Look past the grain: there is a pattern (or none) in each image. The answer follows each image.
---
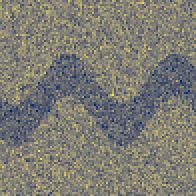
a wavy band
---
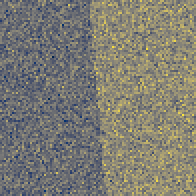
a sharp edge
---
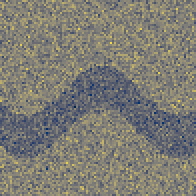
a wavy band
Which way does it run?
left to right
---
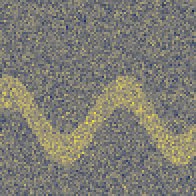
a wavy band
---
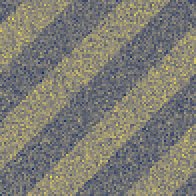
diagonal stripes
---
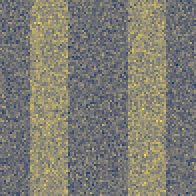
vertical stripes
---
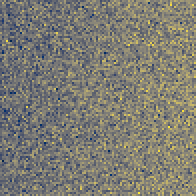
a smooth slope
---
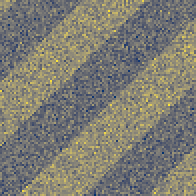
diagonal stripes
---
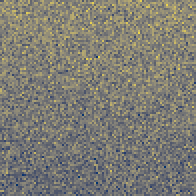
a smooth slope
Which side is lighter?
top
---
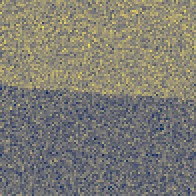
a sharp edge
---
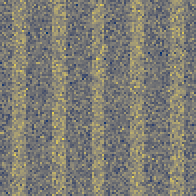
vertical stripes
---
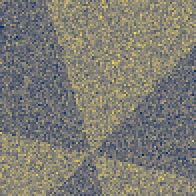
spokes from one point
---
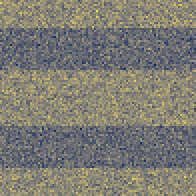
horizontal stripes
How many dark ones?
2
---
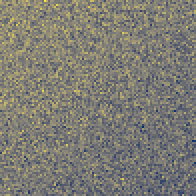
a smooth slope
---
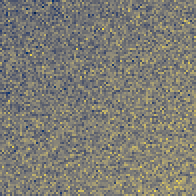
a smooth slope
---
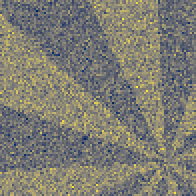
spokes from one point
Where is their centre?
bottom right
